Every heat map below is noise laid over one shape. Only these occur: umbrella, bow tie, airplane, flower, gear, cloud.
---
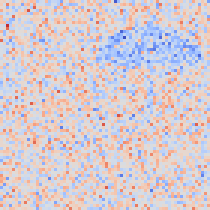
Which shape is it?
umbrella
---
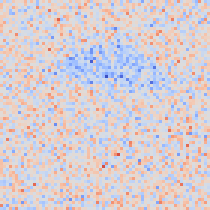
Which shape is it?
umbrella
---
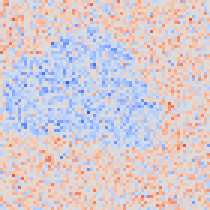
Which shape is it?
cloud
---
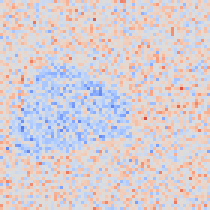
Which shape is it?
cloud
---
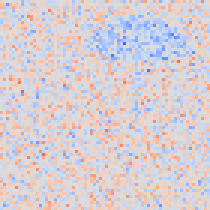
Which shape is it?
umbrella
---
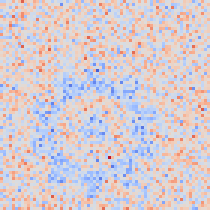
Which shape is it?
gear
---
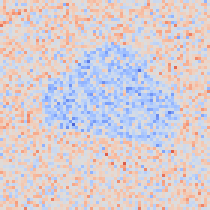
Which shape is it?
cloud
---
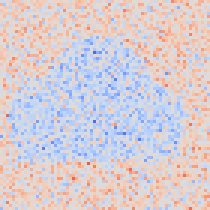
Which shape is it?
cloud
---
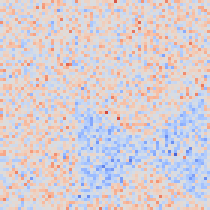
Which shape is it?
bow tie
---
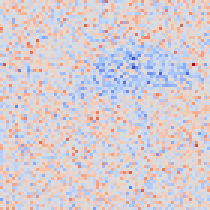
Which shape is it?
umbrella
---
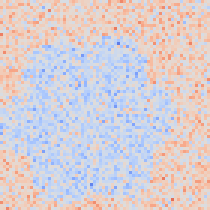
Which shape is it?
flower
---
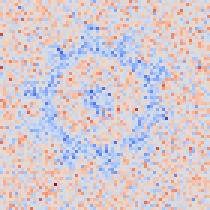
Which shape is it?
gear
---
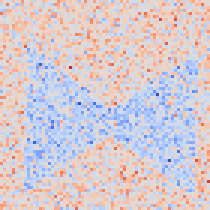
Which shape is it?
bow tie
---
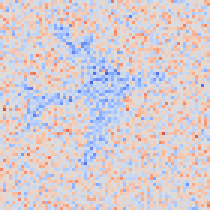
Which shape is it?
airplane
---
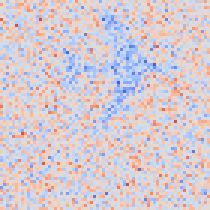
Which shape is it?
airplane
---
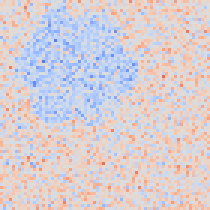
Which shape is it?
flower
